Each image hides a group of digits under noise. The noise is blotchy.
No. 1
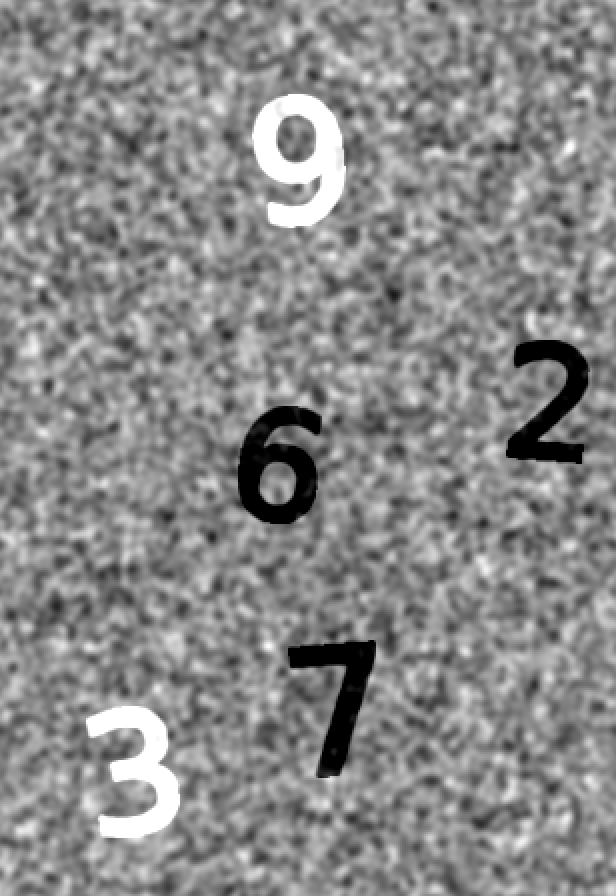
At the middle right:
2
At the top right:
nothing
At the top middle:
9
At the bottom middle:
7
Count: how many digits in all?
5
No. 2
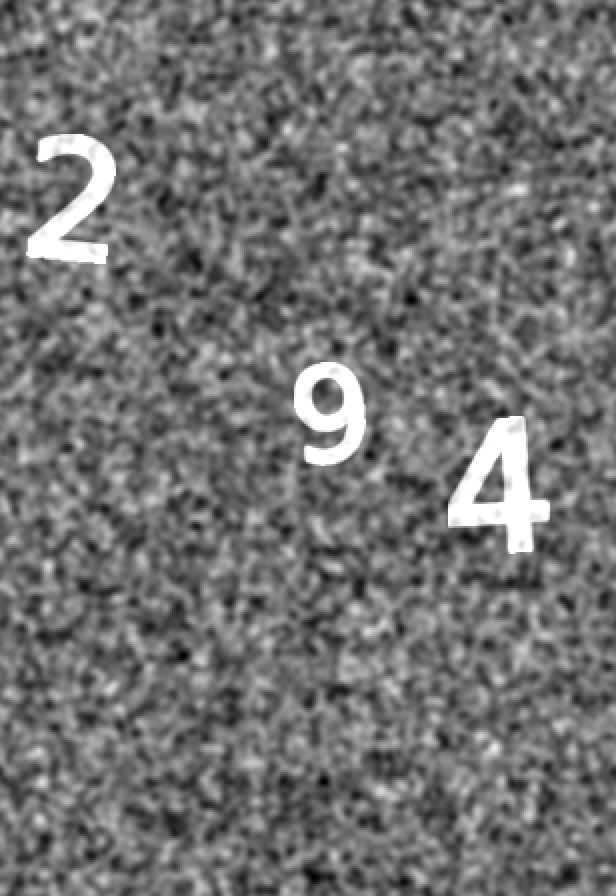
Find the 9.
centre
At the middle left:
nothing
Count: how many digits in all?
3
